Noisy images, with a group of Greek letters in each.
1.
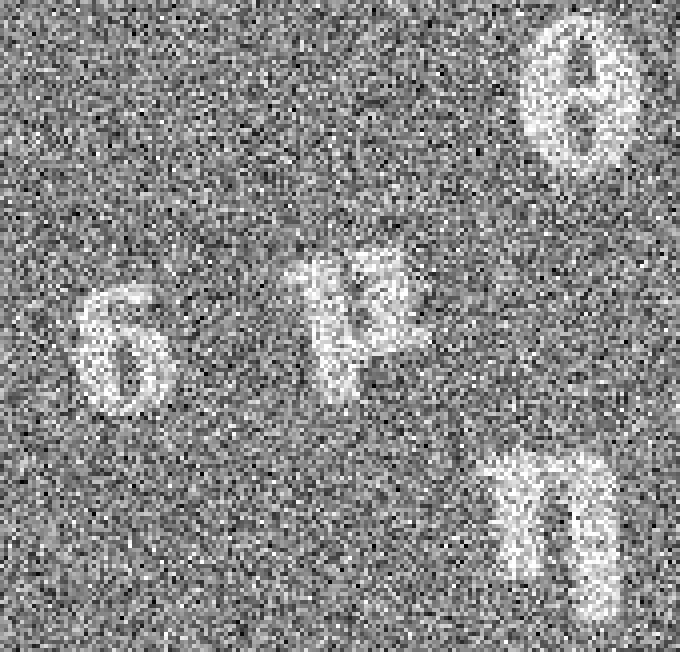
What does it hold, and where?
top right: theta; middle left: delta; centre: mu; bottom right: eta
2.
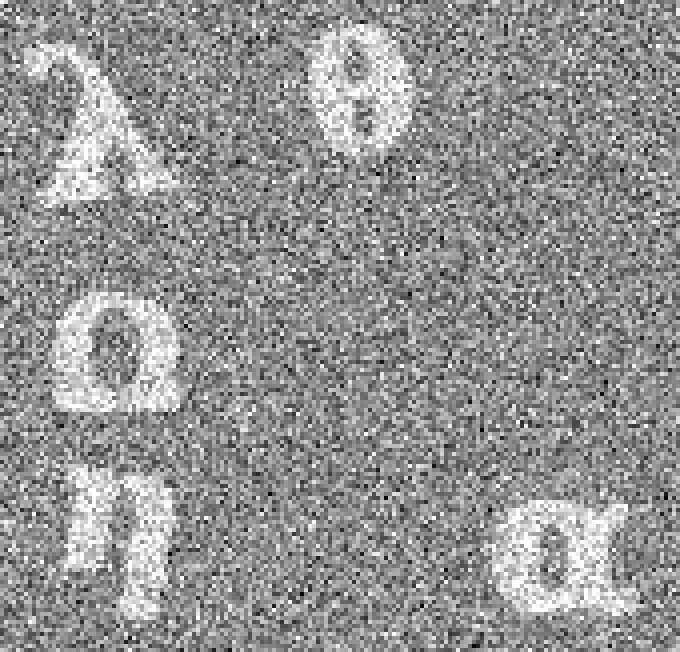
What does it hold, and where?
top left: lambda; top middle: theta; middle left: omega; bottom left: eta; bottom right: alpha
